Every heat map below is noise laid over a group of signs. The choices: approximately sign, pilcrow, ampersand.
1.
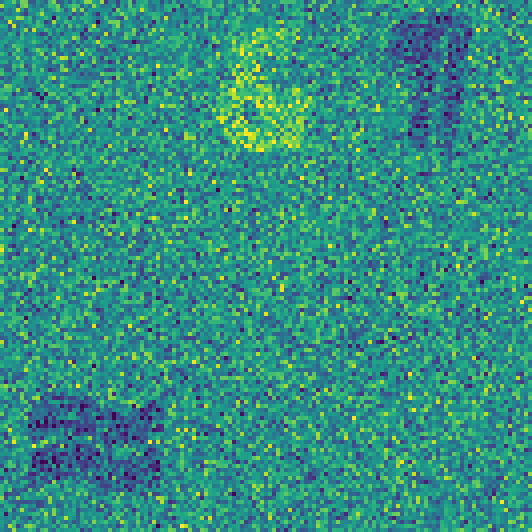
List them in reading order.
top middle: light ampersand; top right: dark pilcrow; bottom left: dark approximately sign
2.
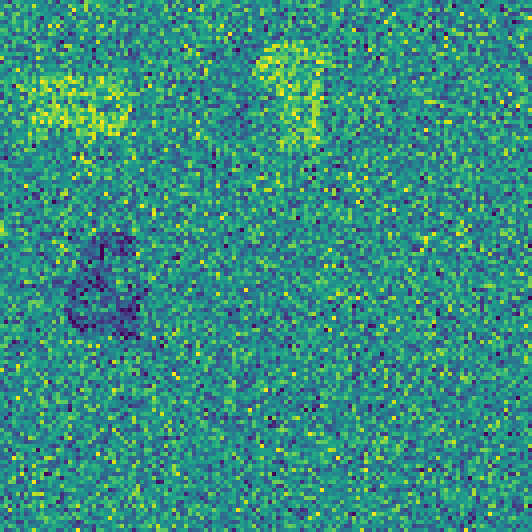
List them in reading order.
top left: light approximately sign; top middle: light pilcrow; middle left: dark ampersand
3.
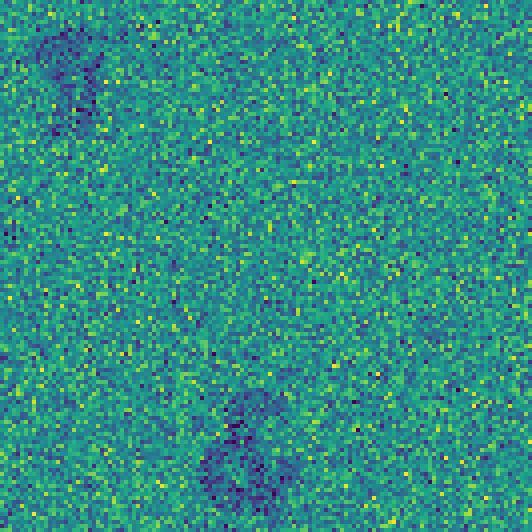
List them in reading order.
top left: dark pilcrow; bottom middle: dark ampersand
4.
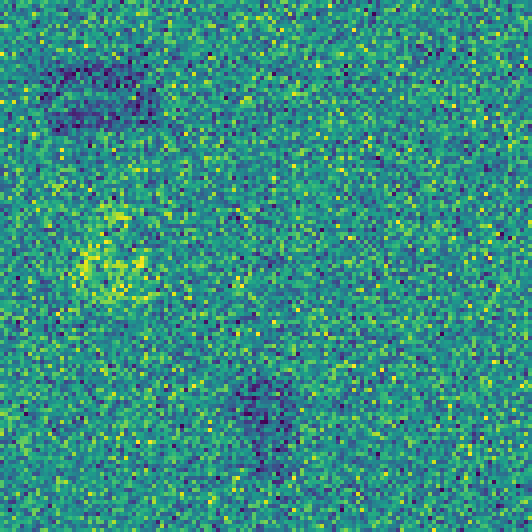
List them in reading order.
top left: dark approximately sign; middle left: light ampersand; bottom middle: dark pilcrow
